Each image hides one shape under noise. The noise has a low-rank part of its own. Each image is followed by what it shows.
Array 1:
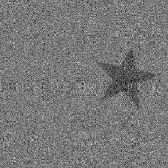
dark star, middle right
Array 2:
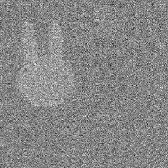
light rabbit's head
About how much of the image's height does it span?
half
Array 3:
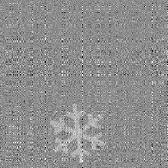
light snowflake, bottom middle
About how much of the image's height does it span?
a third
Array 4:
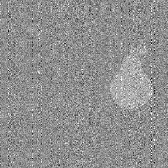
light pear, middle right
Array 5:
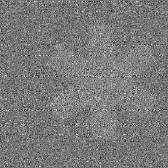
light asterisk
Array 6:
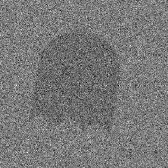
dark ghost
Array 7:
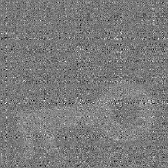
light key
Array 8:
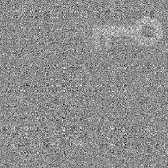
light key, top right
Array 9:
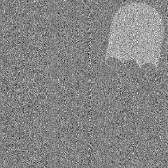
light ghost, top right
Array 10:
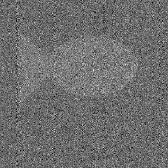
light fish
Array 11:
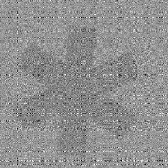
dark asterisk
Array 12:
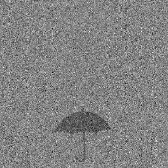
dark umbrella, bottom middle
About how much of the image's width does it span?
a third
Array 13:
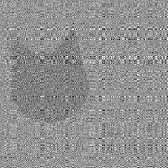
dark cat's head
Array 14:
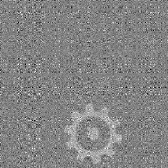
light gear, bottom middle
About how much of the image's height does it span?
a third
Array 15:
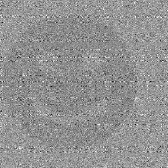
dark smiling face
